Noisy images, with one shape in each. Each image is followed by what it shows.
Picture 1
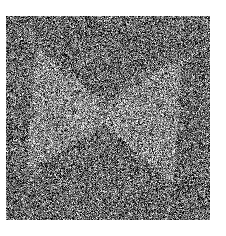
light bow tie
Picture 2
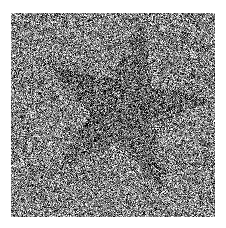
dark star
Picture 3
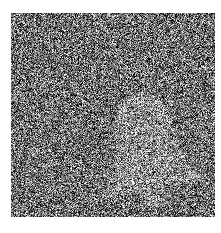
light bell
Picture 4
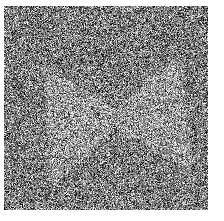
light bow tie
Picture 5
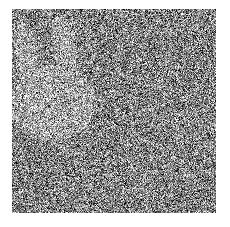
light rabbit's head
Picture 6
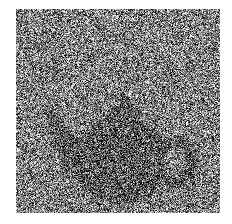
dark teapot
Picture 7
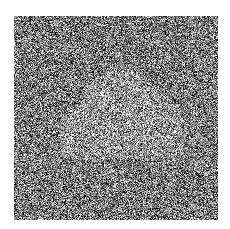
light cloud
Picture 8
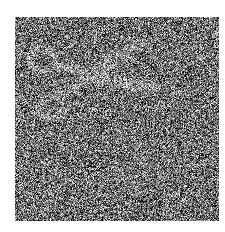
light pair of scissors
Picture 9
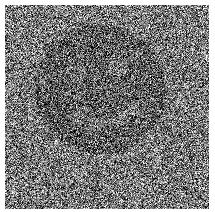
dark smiling face
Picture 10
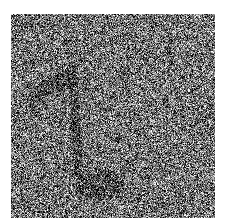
dark musical note
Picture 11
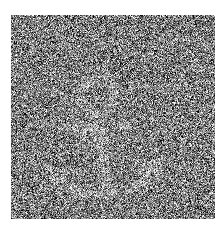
light anchor
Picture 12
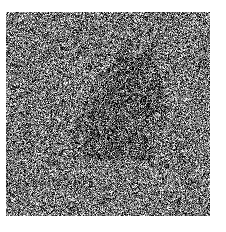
dark chess knight
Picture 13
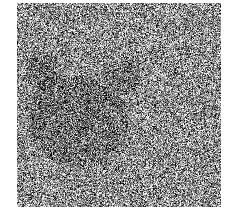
dark bear's head
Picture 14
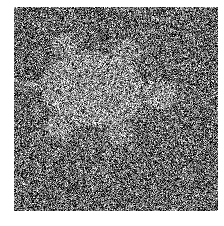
light turtle
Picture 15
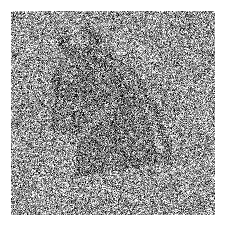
dark chess knight
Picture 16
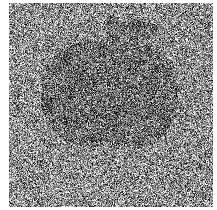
dark apple
